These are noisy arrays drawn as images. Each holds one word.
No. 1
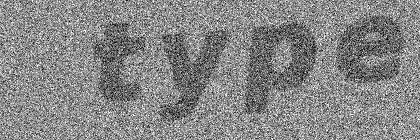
type
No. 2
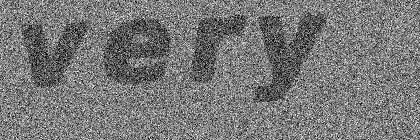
very
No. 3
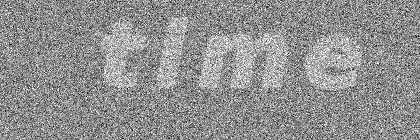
time
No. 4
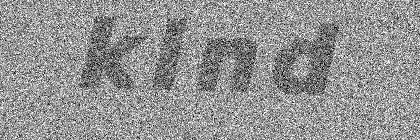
kind
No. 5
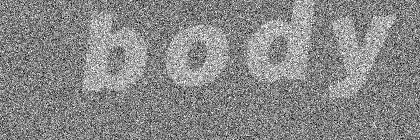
body
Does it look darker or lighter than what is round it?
lighter
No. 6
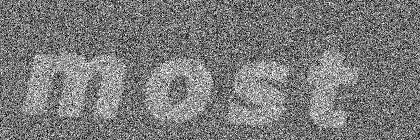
most
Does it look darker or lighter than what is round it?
lighter
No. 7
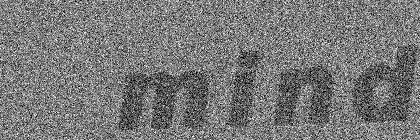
mind
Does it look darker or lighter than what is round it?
darker
